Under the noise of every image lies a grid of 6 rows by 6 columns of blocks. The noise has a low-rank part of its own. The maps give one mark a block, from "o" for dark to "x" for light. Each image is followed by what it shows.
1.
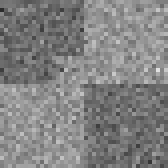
o o o x x x
o o o x x x
o o x x x x
x x x o o o
x x x o o o
x x x o o o
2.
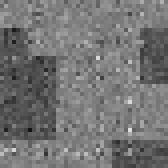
x x x x x x
o x x x x o
o o x x x o
o o x x x x
o o x x x x
x x x x o o
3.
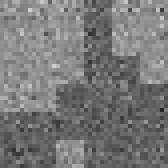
x x x o x x
x x x o x x
x x x o o x
x x o o o o
o o o o o o
o o x o o o
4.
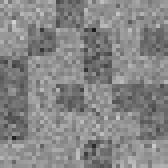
x x o x x x
x o x o x o
o x x o x x
o x o x o o
o x x x x o
x x x o x x
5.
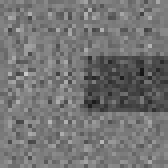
x x x x x x
x x x x x x
x x x o o o
x x x o o o
x x x x x x
x x x x x x
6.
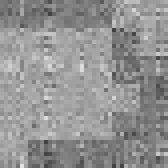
o o o o x x
x x x x o x
x x x x o o
x x x x x o
x x x x o o
x o o o o o
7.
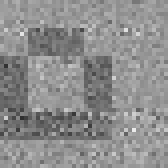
x x x x x x
x o o x x x
o x x o x x
o x x o x x
o o o o x x
x x x x x x
